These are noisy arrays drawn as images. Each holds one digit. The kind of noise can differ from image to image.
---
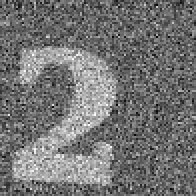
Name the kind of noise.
low rank plus noise
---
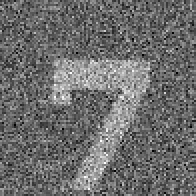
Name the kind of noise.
low rank plus noise
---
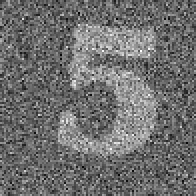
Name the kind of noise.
low rank plus noise
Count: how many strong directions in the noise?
three or four
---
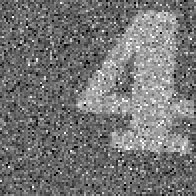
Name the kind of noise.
heavy tails
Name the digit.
4
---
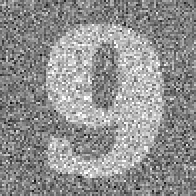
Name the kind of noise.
low rank plus noise
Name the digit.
9
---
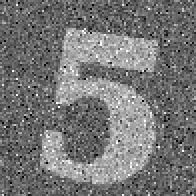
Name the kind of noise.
heavy tails
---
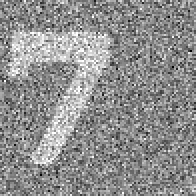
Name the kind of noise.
independent entries
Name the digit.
7
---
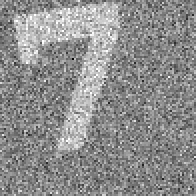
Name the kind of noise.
independent entries
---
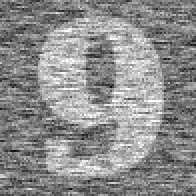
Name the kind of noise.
streaked along the rows
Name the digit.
9
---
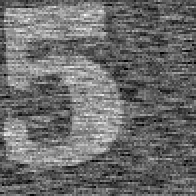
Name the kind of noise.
streaked along the rows
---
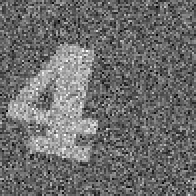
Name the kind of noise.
independent entries
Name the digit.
4
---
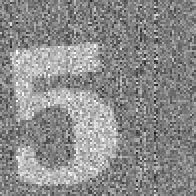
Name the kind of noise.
columns of uneven size
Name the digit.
5
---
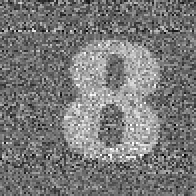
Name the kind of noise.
rows of uneven size
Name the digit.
8
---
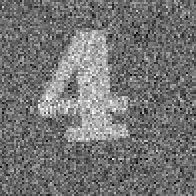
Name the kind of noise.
low rank plus noise
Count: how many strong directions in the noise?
one
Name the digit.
4
